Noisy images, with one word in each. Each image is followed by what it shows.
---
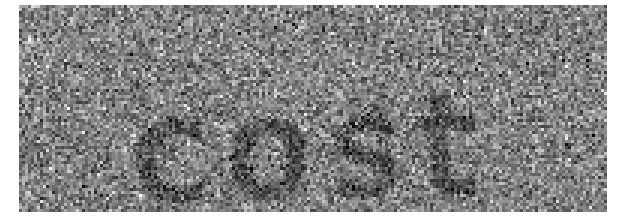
cost
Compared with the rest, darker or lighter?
darker
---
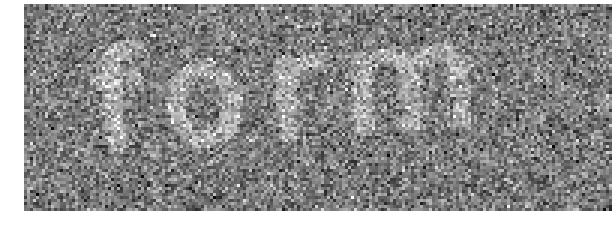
form
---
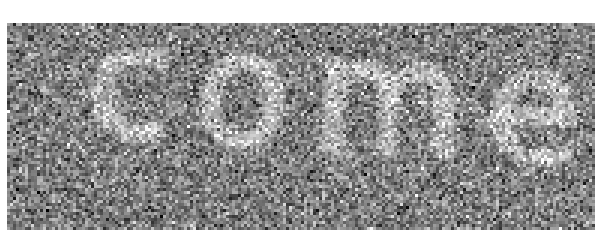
come
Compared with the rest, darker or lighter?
lighter
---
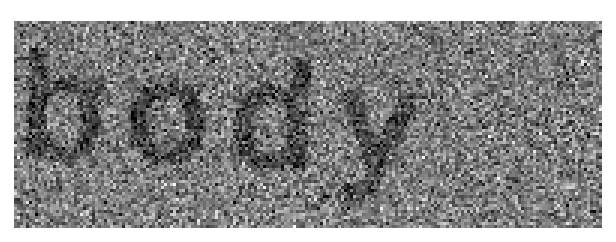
body
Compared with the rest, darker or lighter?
darker
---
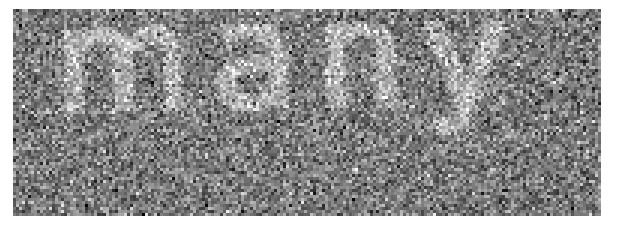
many
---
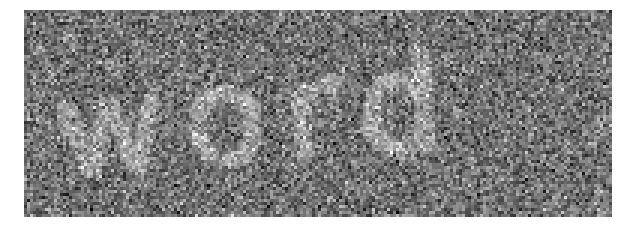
word
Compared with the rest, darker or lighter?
lighter
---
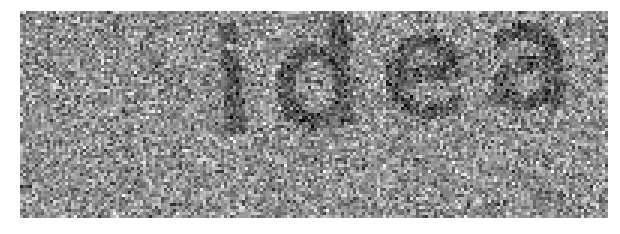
idea
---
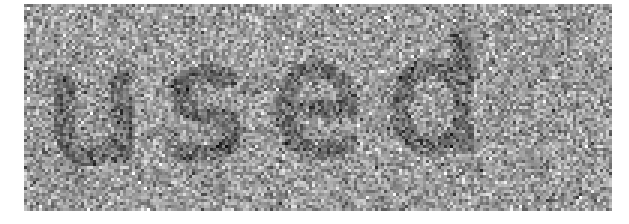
used
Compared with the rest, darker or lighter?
darker
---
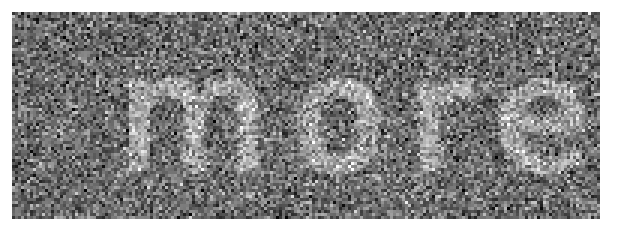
more
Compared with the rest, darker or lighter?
lighter
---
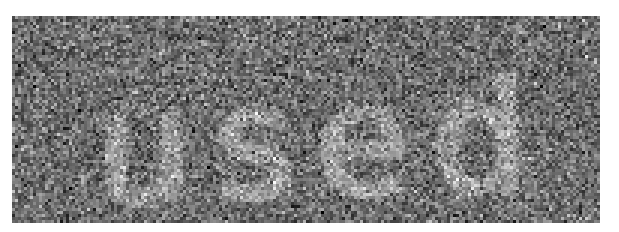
used
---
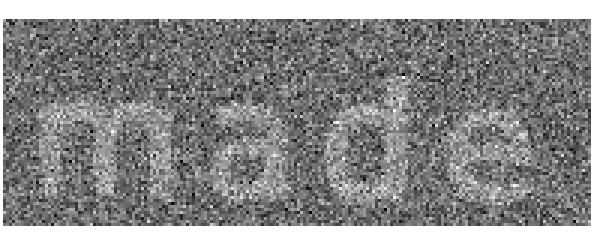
made
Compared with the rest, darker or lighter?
lighter
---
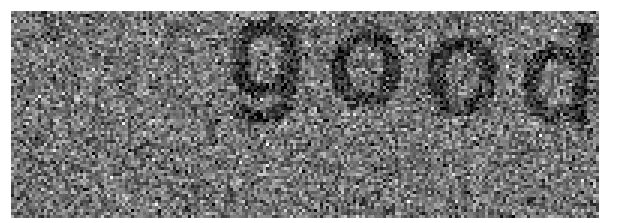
good
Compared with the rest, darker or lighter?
darker
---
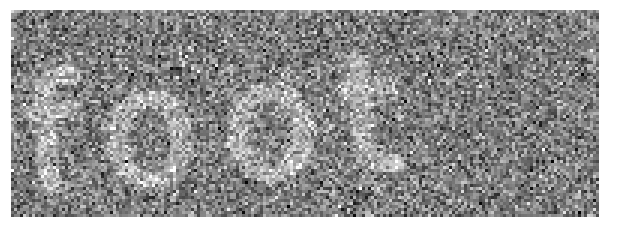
foot
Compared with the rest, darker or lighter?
lighter
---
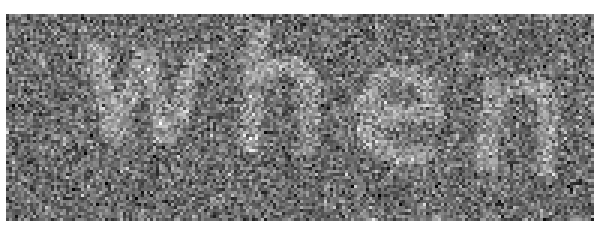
when
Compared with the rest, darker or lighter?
lighter
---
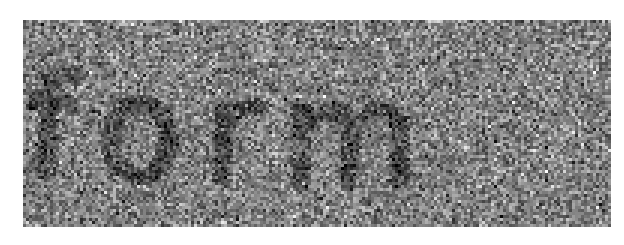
form
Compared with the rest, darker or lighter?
darker
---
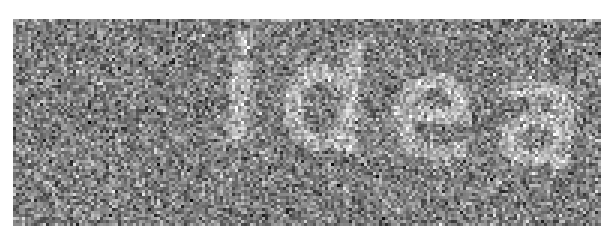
idea
